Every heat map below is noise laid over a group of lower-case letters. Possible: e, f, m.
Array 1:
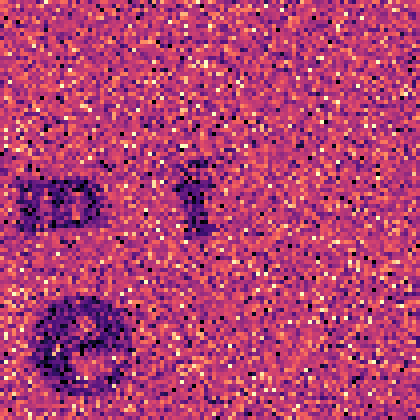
middle left: dark m; centre: dark f; bottom left: dark e
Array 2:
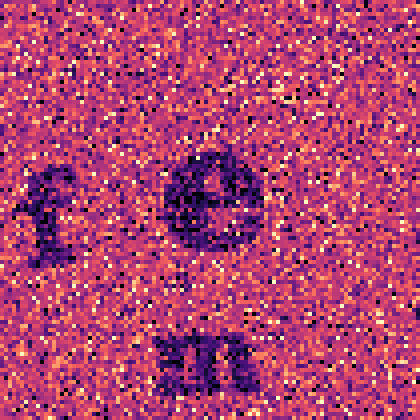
middle left: dark f; centre: dark e; bottom middle: dark m
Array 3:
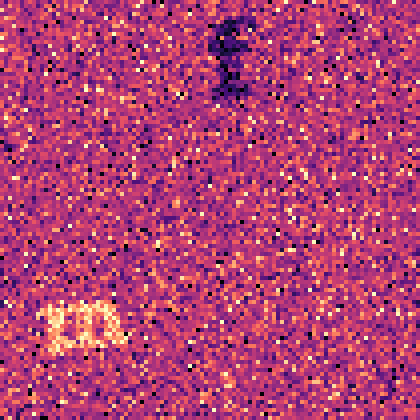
top middle: dark f; bottom left: light m
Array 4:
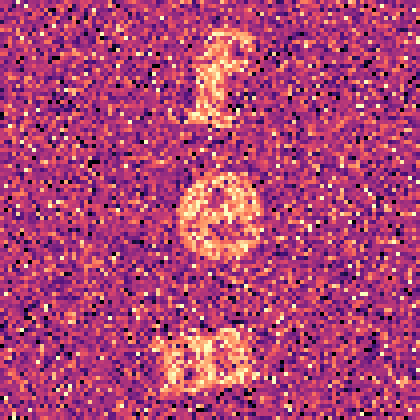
top middle: light f; centre: light e; bottom middle: light m
